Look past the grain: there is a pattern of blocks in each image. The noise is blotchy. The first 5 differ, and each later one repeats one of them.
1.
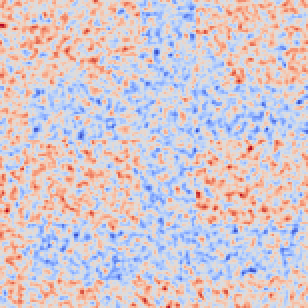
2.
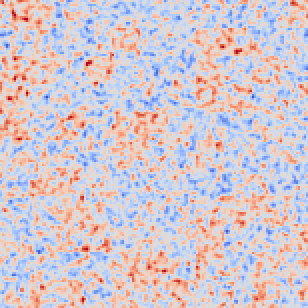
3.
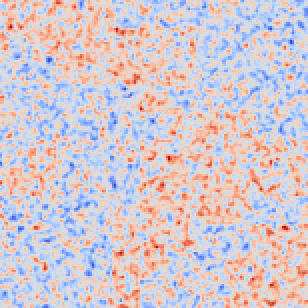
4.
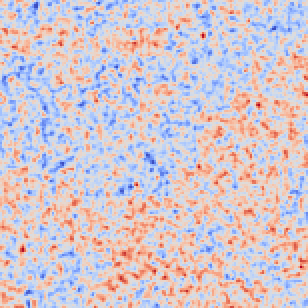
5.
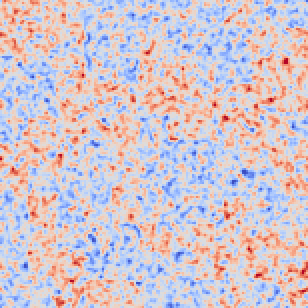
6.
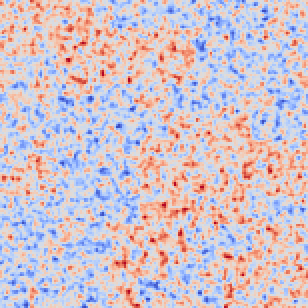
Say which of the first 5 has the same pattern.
3
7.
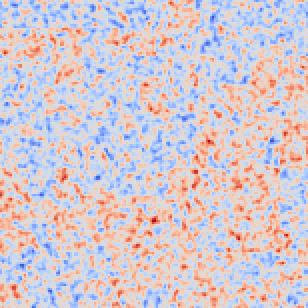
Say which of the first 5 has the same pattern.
4
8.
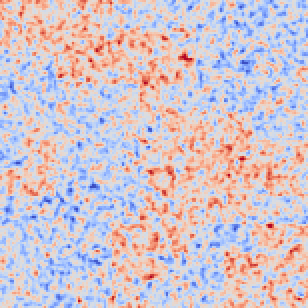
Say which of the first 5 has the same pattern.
3
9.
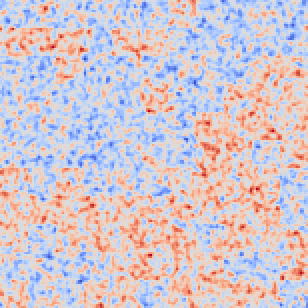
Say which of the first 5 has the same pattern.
4
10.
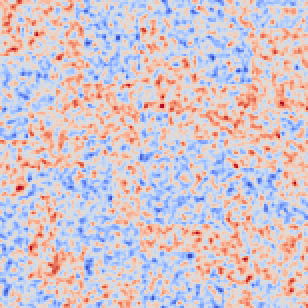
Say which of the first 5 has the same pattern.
5
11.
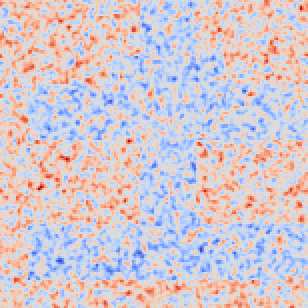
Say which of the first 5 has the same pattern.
1
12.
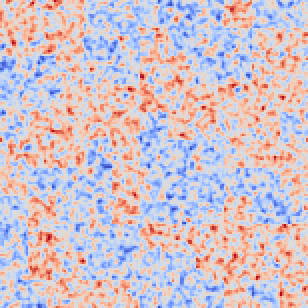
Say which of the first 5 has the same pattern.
5
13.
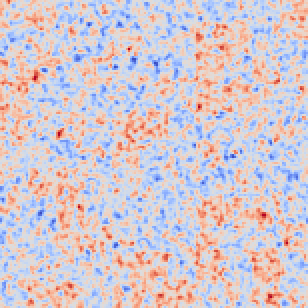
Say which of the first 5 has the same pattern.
2
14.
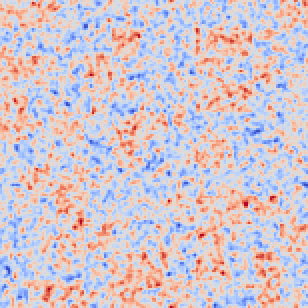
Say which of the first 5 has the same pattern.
2
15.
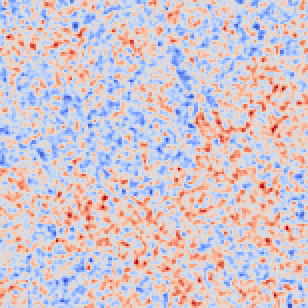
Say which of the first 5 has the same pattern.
4
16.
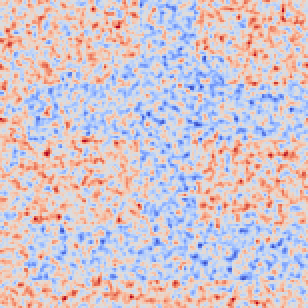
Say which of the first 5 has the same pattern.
1
